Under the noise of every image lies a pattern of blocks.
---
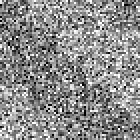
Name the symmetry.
mirrored about the diagonal from the bottom left
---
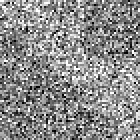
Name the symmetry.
mirrored about the diagonal from the bottom left
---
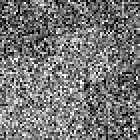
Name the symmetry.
mirrored about the diagonal from the bottom left
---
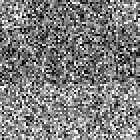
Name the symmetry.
left and right mirror each other
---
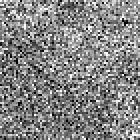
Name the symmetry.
mirrored about the diagonal from the bottom left
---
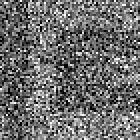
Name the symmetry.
top and bottom mirror each other
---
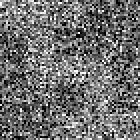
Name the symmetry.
the same after a half turn
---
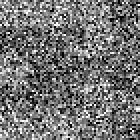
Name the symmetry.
top and bottom mirror each other
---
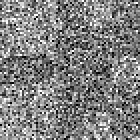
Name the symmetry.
top and bottom mirror each other
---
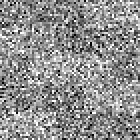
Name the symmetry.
the same after a half turn
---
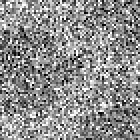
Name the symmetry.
top and bottom mirror each other
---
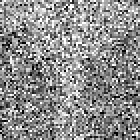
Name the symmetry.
left and right mirror each other
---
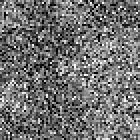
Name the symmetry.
no symmetry
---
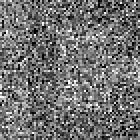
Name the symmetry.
top and bottom mirror each other
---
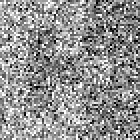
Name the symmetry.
top and bottom mirror each other
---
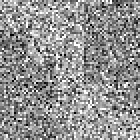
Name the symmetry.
the same after a half turn
